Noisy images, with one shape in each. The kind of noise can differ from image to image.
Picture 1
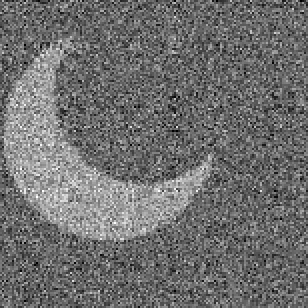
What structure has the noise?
low rank plus noise
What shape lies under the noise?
crescent
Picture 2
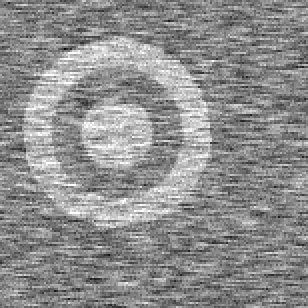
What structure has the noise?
streaked along the rows
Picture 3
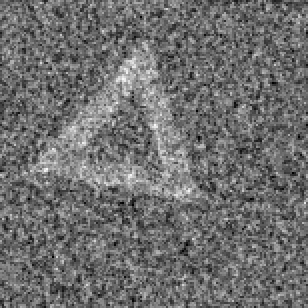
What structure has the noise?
blotchy
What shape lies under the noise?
triangle frame
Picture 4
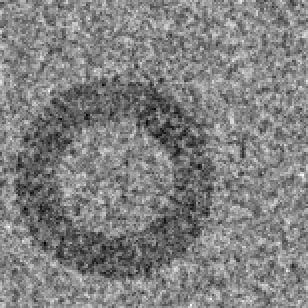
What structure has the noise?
blotchy
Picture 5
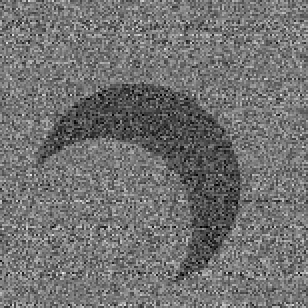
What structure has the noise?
rows of uneven size
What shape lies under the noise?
crescent
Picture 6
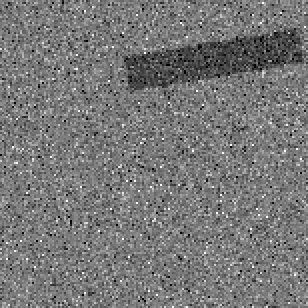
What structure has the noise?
heavy tails
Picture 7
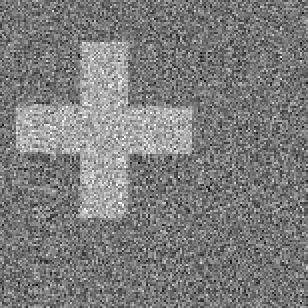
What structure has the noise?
low rank plus noise
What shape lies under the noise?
cross
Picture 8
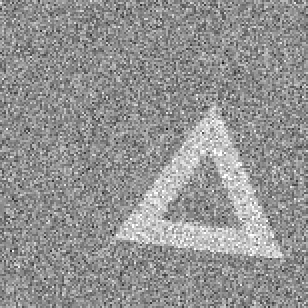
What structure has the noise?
independent entries
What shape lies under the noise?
triangle frame
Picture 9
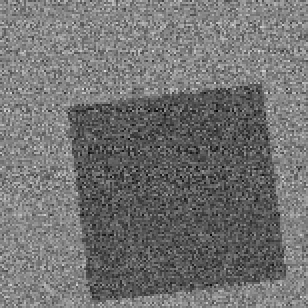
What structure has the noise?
rows of uneven size
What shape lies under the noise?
square
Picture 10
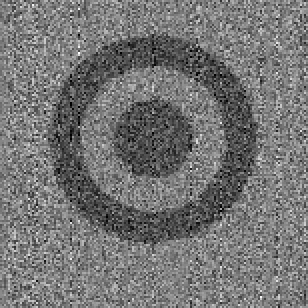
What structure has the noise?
columns of uneven size
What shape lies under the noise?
bullseye
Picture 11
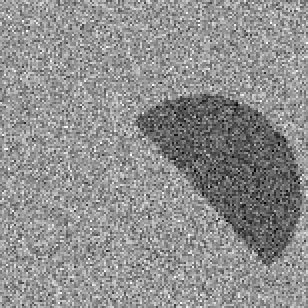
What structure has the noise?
independent entries
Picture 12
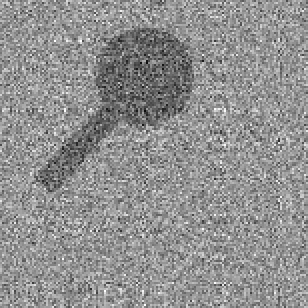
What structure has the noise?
low rank plus noise
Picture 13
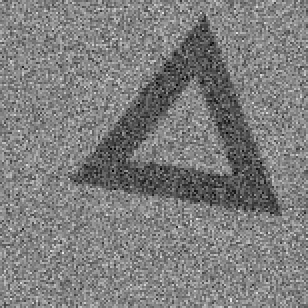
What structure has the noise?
independent entries
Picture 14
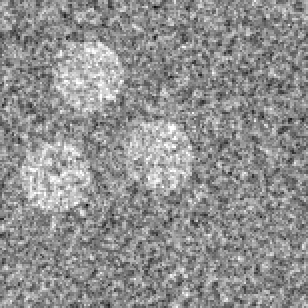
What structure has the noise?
blotchy
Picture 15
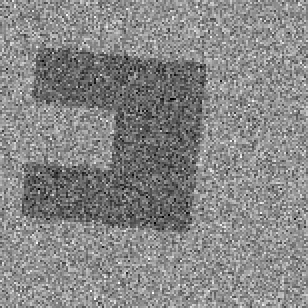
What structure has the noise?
independent entries
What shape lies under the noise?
square with a notch
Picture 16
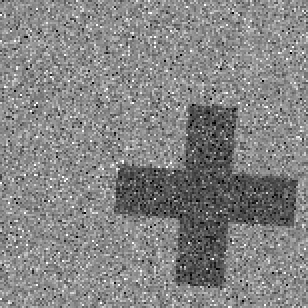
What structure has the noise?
heavy tails
